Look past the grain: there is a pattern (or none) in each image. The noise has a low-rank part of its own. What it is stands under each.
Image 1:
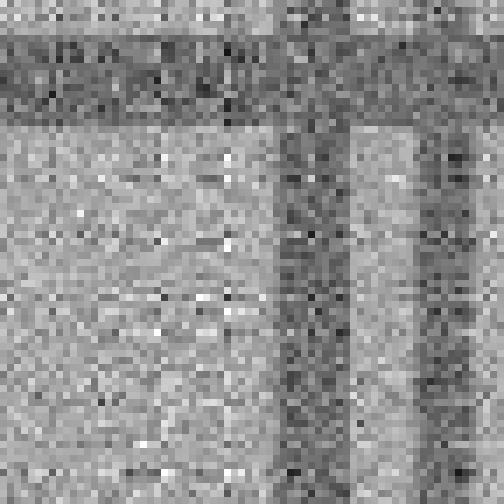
bands of rows crossing bands of columns
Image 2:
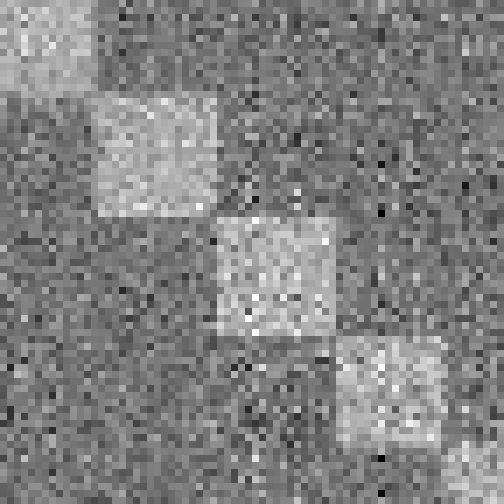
blocks along the diagonal
